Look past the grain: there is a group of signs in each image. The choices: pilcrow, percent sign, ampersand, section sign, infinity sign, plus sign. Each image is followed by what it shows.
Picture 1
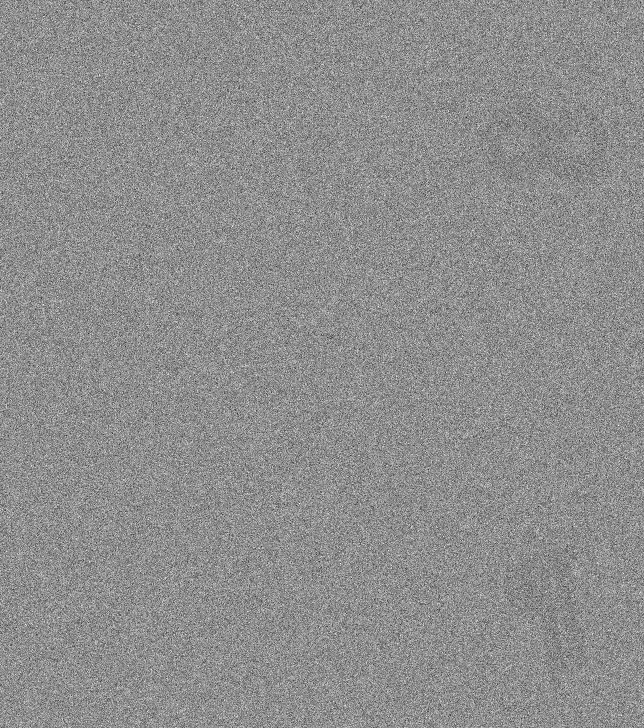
top right: dark infinity sign; bottom right: dark pilcrow
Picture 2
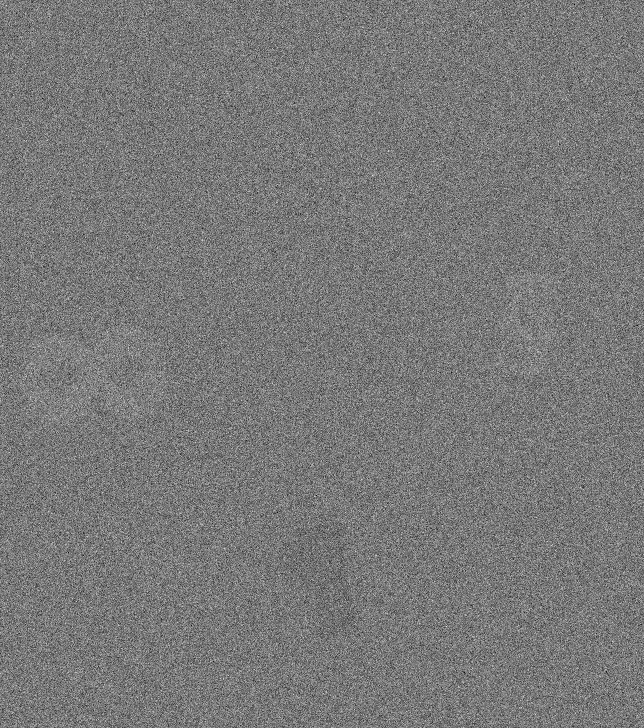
middle left: light infinity sign; middle right: light section sign; bottom middle: dark pilcrow
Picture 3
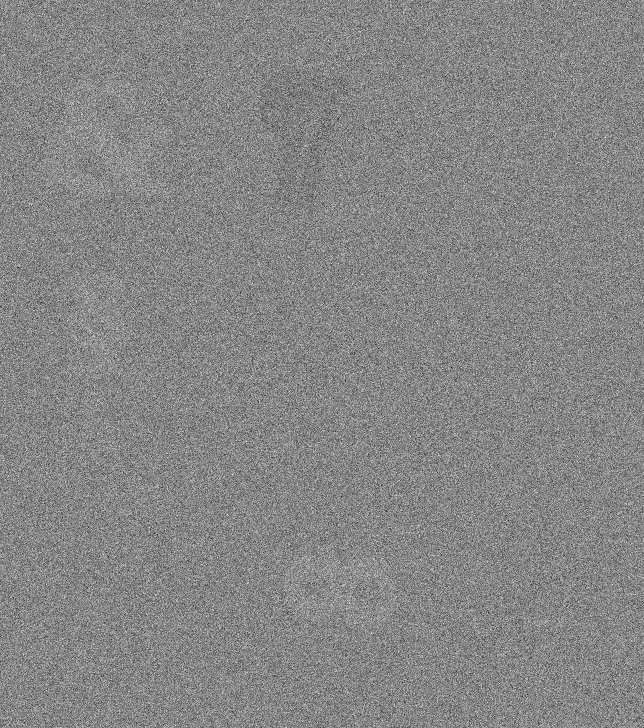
top left: light ampersand; top middle: dark pilcrow; middle left: light section sign; bottom middle: light infinity sign
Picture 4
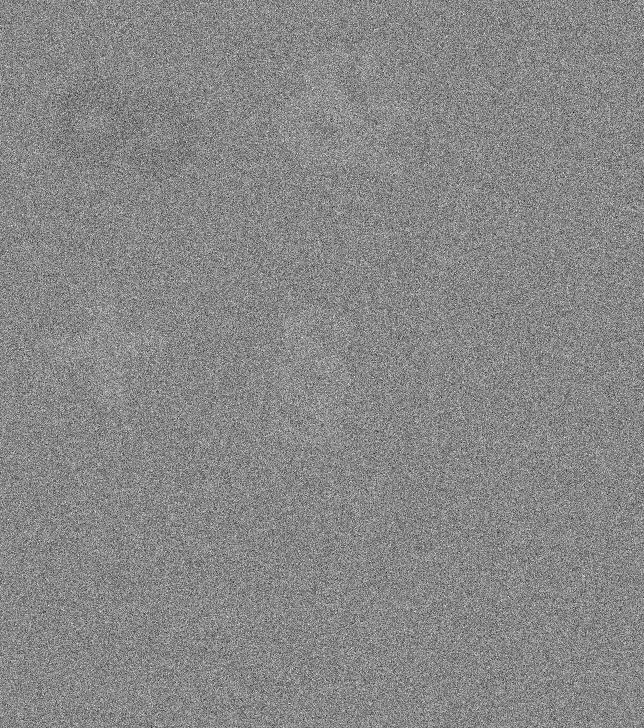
top left: dark infinity sign; top middle: light ampersand; middle left: light plus sign; centre: light section sign
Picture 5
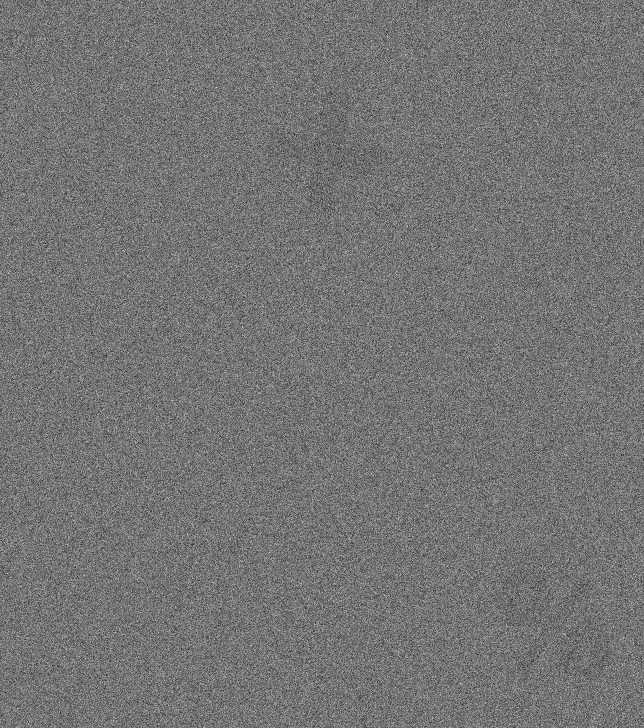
top middle: dark plus sign; bottom right: dark percent sign
